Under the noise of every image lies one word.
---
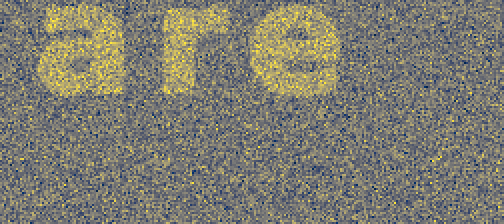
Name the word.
are
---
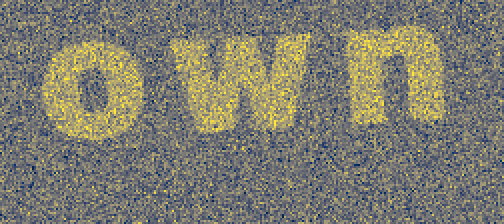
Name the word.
own
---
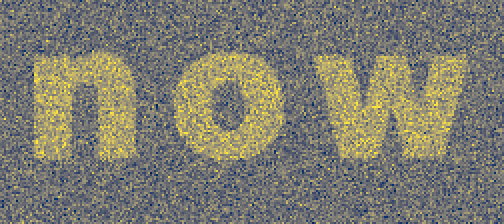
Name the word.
now
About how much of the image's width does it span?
nearly all
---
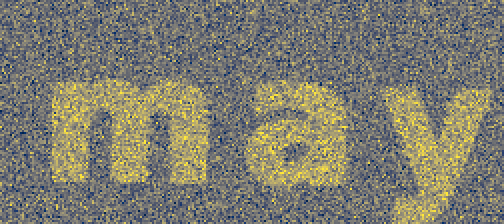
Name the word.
may
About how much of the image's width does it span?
nearly all
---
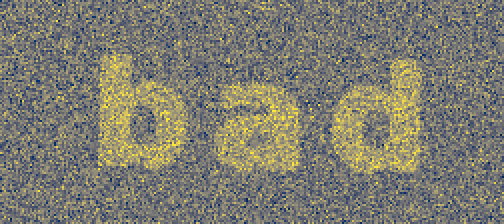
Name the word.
bad
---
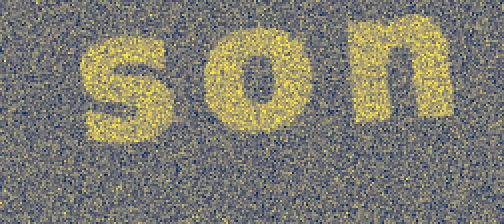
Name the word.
son
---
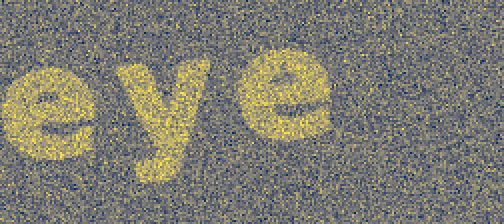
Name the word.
eye
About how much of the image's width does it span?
two thirds
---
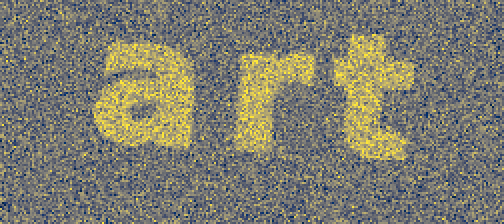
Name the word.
art
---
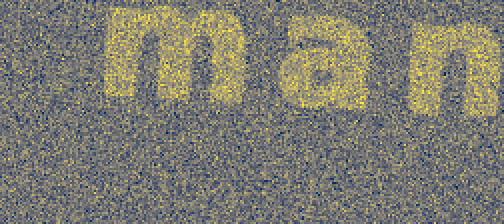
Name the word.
man
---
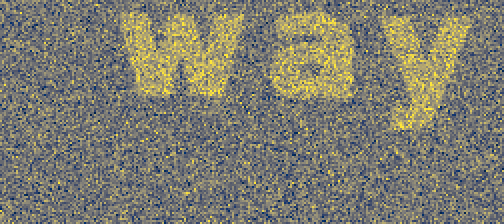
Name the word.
way
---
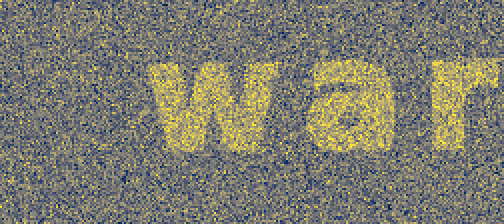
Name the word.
war
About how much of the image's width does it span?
two thirds
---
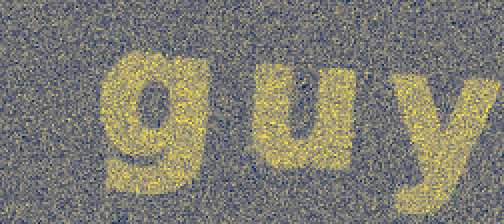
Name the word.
guy
